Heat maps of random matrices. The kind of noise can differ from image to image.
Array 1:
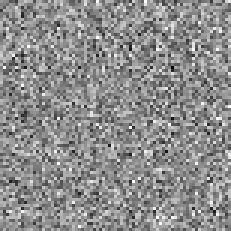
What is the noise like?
low rank plus noise
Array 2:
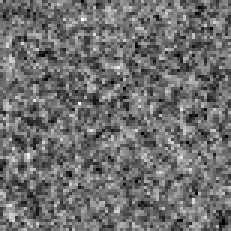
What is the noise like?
blotchy
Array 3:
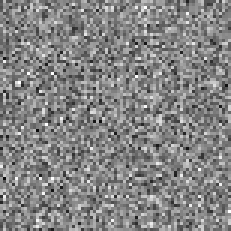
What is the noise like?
low rank plus noise
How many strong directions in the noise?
five to eight
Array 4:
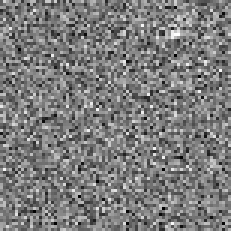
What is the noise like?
low rank plus noise
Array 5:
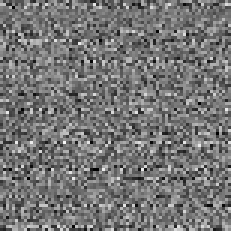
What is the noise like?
rows of uneven size
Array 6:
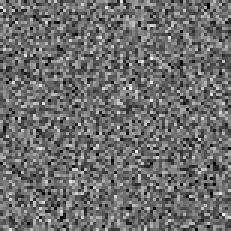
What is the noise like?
independent entries
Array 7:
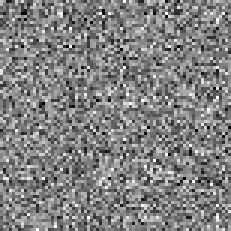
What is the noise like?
low rank plus noise
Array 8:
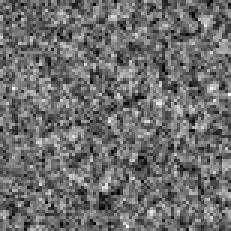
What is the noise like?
blotchy
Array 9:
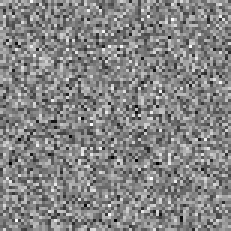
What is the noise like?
independent entries
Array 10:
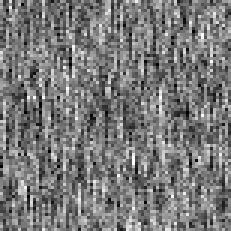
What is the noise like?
streaked along the columns
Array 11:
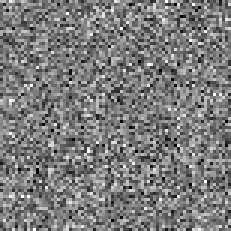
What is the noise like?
low rank plus noise
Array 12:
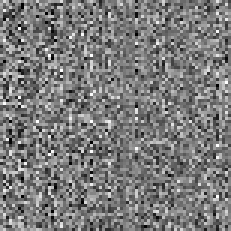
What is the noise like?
columns of uneven size
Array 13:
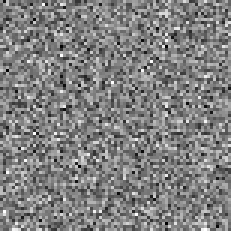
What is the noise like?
low rank plus noise
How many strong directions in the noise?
one
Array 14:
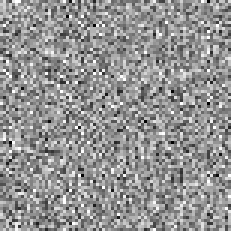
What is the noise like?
low rank plus noise
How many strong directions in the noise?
three or four
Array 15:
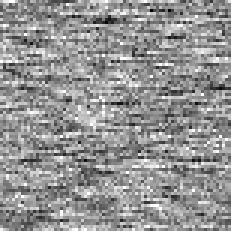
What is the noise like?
streaked along the rows
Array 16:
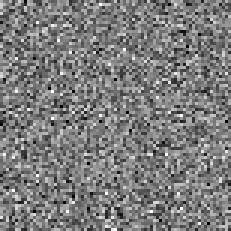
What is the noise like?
low rank plus noise
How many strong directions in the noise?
one
